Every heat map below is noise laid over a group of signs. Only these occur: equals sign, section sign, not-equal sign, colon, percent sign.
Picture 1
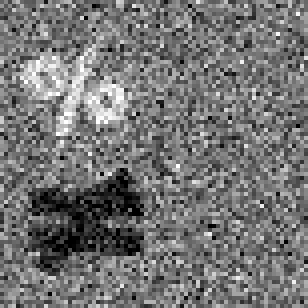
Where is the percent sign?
top left
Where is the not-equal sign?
bottom left
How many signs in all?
2
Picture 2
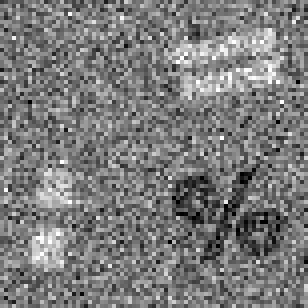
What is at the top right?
equals sign
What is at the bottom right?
percent sign
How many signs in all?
3
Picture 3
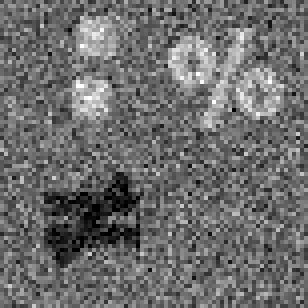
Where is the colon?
top left
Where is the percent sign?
top right
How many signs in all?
3
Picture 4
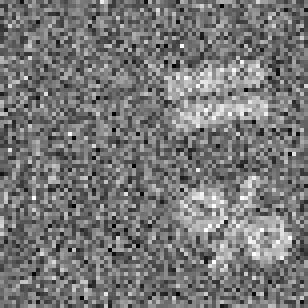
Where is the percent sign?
bottom right
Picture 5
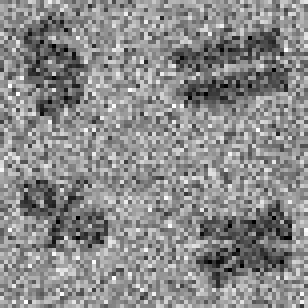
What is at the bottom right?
not-equal sign
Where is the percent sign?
bottom left
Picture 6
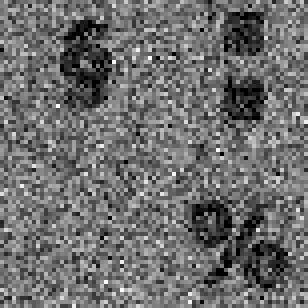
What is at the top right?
colon
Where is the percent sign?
bottom right
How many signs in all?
3
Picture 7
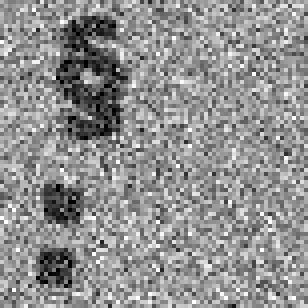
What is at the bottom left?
colon
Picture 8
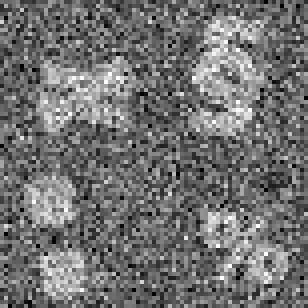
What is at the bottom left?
colon
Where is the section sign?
top right
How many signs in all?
4
